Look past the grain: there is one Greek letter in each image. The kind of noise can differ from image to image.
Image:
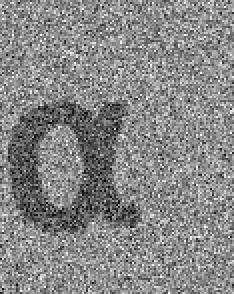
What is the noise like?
independent entries
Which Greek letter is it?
alpha
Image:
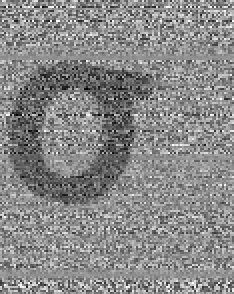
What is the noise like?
rows of uneven size
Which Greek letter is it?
sigma
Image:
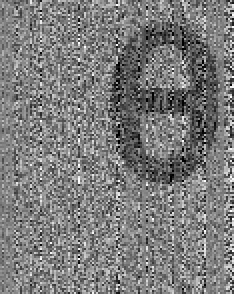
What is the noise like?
columns of uneven size
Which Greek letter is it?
theta
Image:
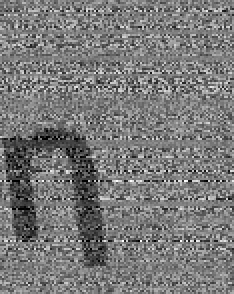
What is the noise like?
rows of uneven size
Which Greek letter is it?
eta
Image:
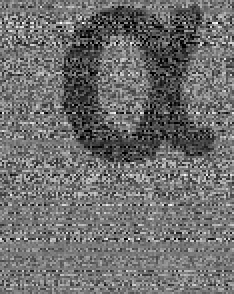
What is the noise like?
rows of uneven size
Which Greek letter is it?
alpha
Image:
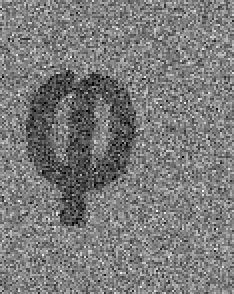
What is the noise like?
independent entries
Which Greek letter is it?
phi
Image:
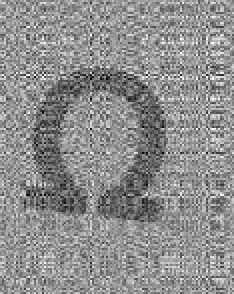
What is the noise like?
low rank plus noise
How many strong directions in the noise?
two
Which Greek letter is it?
omega
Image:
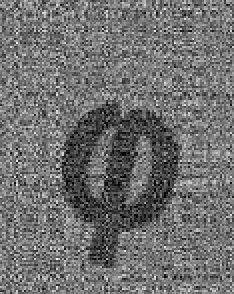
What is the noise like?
low rank plus noise
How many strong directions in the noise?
three or four
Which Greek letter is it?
phi
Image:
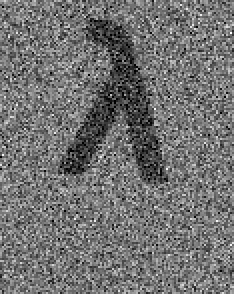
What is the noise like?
independent entries
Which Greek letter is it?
lambda
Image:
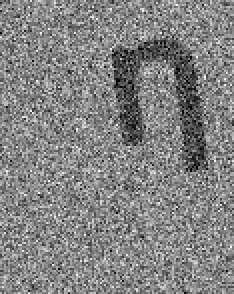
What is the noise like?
independent entries
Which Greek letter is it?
eta
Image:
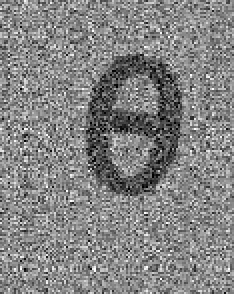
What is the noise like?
low rank plus noise
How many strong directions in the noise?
five to eight
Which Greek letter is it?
theta
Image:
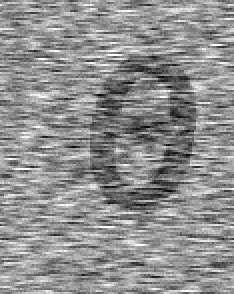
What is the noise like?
streaked along the rows
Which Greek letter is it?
theta
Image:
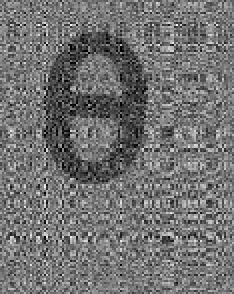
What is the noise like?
low rank plus noise
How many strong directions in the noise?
two
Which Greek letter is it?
theta
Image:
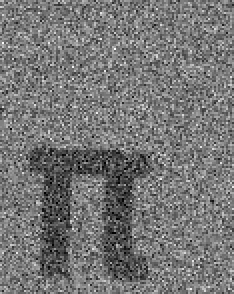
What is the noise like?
independent entries
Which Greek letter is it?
pi
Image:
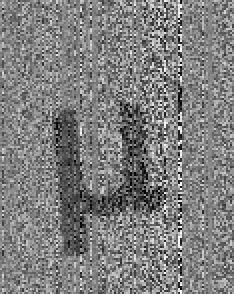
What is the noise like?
columns of uneven size
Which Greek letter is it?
mu
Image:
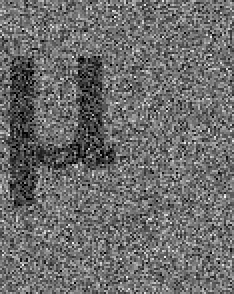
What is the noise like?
independent entries
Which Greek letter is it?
mu
